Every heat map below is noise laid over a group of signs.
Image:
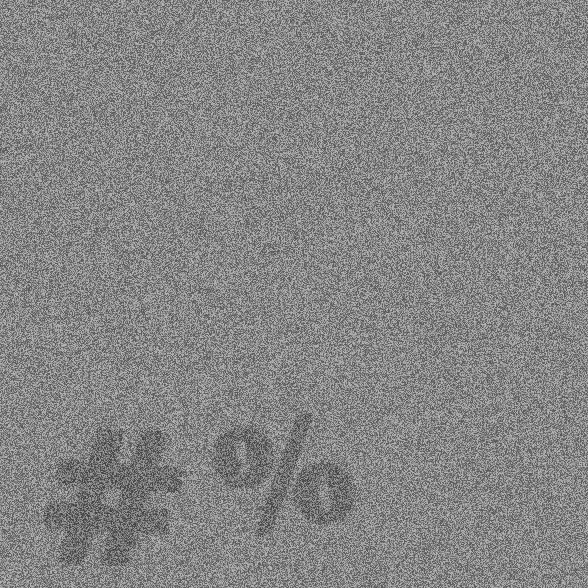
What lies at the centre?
nothing
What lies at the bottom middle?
percent sign
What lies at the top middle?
nothing
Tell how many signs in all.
2
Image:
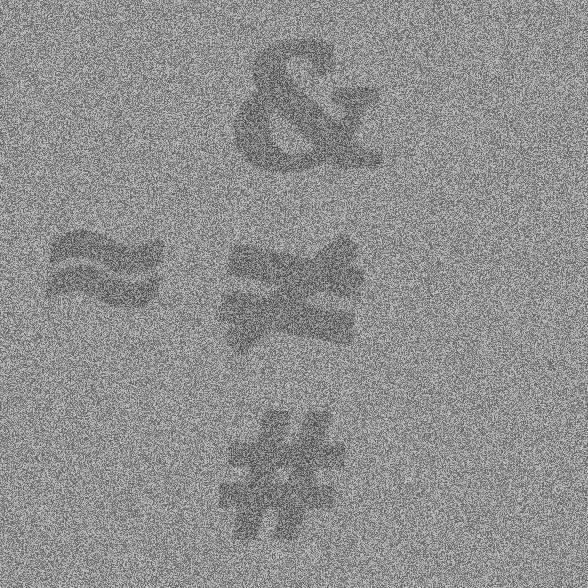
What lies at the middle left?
approximately sign
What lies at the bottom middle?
hash sign
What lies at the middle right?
nothing
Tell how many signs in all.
4
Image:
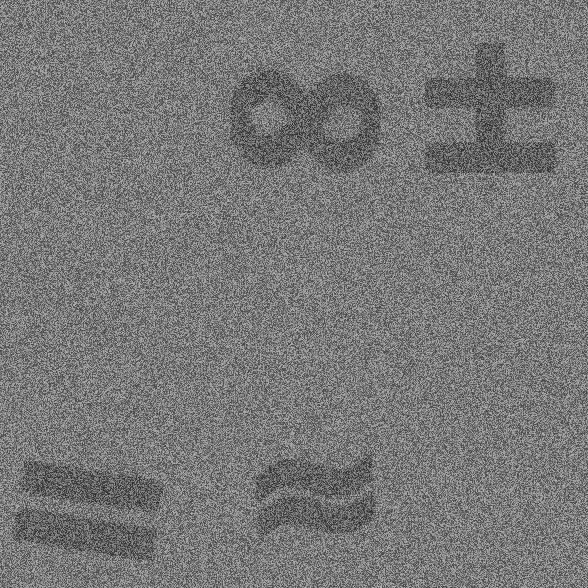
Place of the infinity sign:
top middle
